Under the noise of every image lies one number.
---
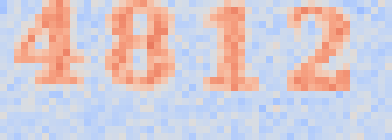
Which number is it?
4812
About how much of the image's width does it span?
nearly all
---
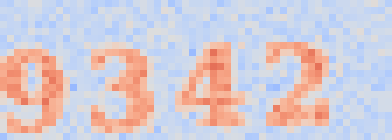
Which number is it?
9342
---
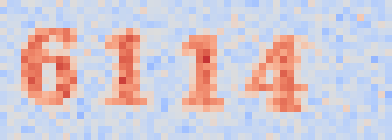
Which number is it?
6114
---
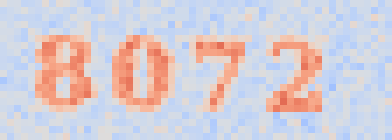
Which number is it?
8072
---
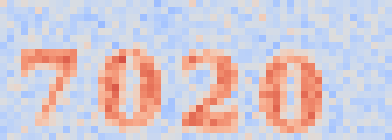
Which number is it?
7020
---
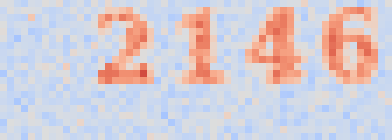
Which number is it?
2146
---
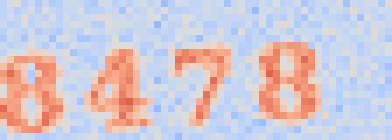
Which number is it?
8478
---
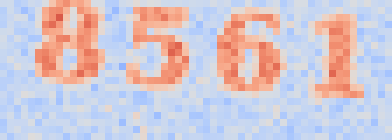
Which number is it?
8561
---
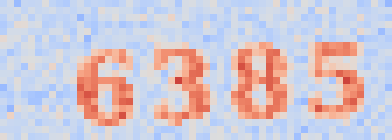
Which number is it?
6385
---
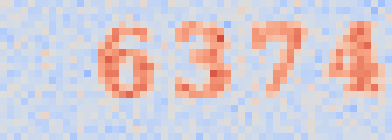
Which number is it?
6374
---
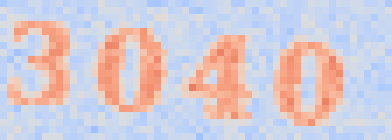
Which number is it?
3040
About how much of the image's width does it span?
nearly all
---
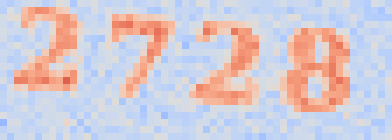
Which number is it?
2728
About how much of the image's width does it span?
nearly all
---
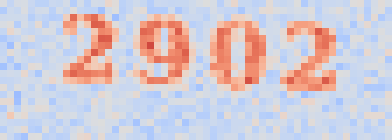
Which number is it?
2902
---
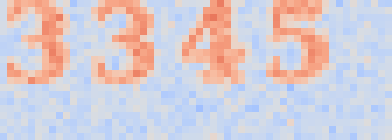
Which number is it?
3345
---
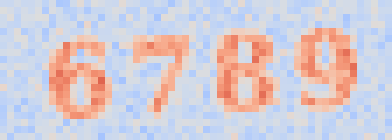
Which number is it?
6789
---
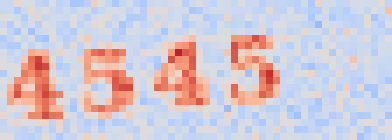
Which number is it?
4545
